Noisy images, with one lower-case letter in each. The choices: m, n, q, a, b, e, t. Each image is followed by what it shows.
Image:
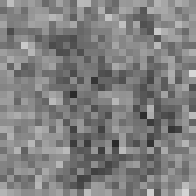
dark b
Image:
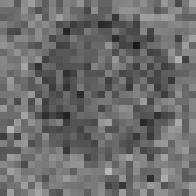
dark e
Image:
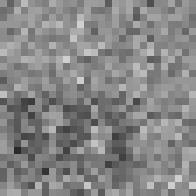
dark m
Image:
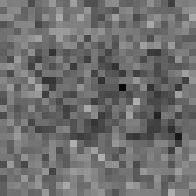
dark m
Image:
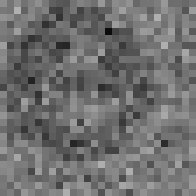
dark e
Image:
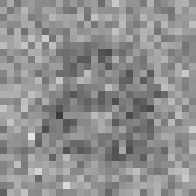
dark a
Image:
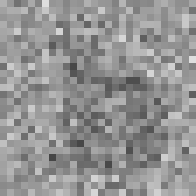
dark b
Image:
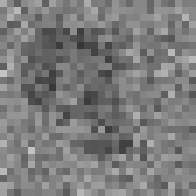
dark q
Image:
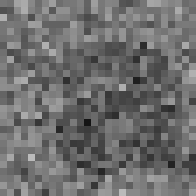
dark a
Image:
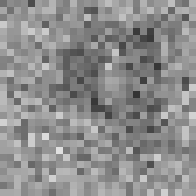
dark q
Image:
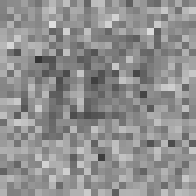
dark m
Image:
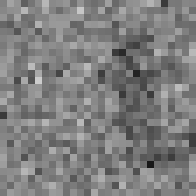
dark t
